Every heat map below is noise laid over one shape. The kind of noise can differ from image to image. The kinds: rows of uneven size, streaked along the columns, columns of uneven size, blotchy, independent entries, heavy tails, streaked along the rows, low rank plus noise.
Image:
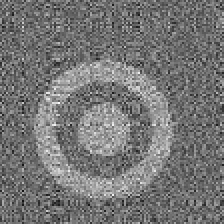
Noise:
low rank plus noise
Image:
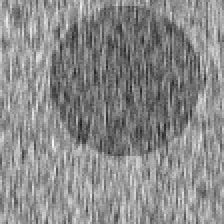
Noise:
streaked along the columns
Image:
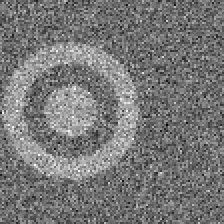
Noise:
independent entries
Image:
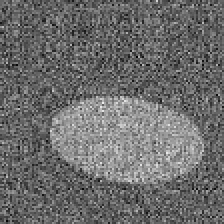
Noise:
low rank plus noise
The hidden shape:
ellipse
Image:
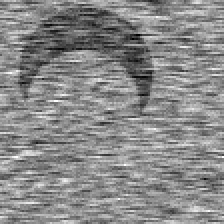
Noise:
streaked along the rows
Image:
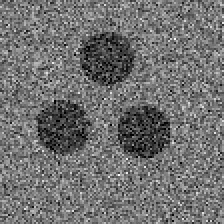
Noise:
independent entries
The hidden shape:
three dots
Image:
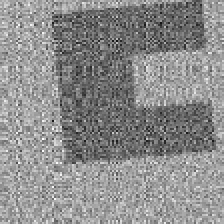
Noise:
low rank plus noise
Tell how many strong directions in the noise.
two
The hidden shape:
square with a notch
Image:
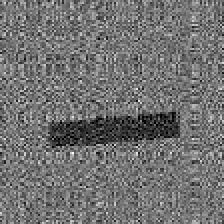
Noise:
low rank plus noise
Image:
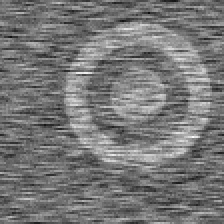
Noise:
streaked along the rows
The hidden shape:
bullseye
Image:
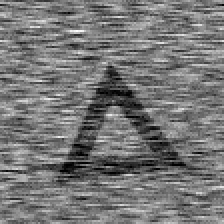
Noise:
streaked along the rows
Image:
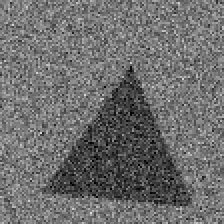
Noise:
independent entries
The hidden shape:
triangle
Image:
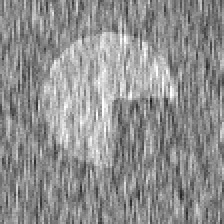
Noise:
streaked along the columns
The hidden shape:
disc with a wedge cut out
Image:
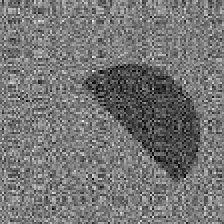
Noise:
low rank plus noise
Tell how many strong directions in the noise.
two
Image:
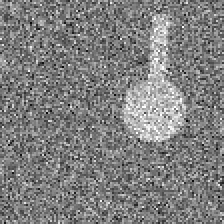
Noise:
independent entries
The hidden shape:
lollipop
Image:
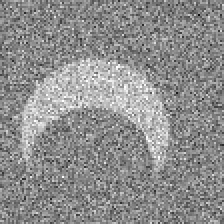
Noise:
independent entries
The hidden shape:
crescent
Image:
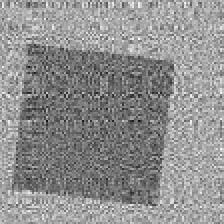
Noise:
low rank plus noise
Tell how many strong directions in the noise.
two
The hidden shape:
square
